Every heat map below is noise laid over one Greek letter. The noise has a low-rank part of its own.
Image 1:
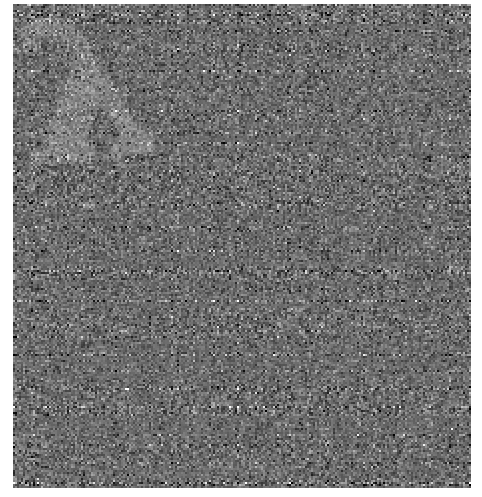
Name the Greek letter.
lambda
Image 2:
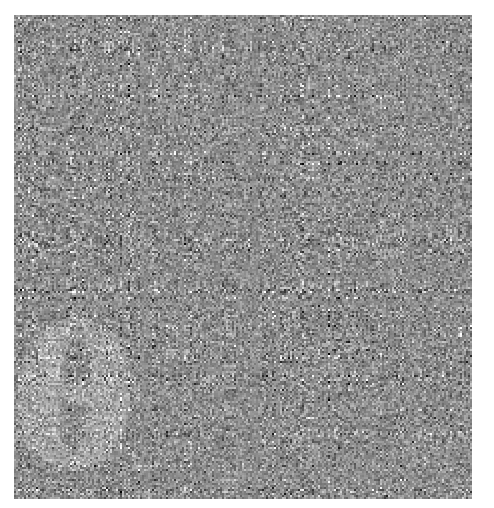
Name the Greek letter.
theta
